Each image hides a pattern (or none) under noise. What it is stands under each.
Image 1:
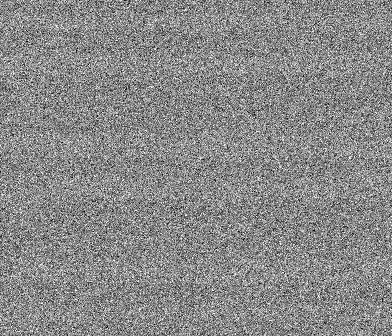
bands of rows
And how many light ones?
6
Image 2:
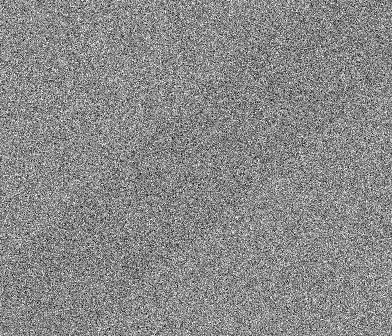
a diagonal band
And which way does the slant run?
bottom left to top right
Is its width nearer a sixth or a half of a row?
a half
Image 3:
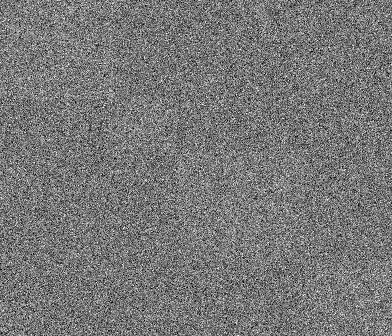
blocks along the diagonal
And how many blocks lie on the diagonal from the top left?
4
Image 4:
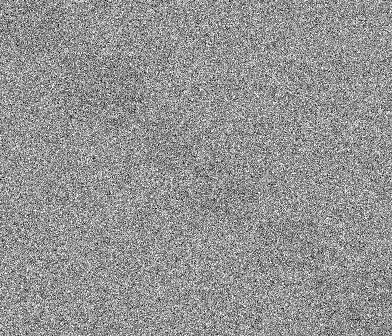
blocks along the diagonal
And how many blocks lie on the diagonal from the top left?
6
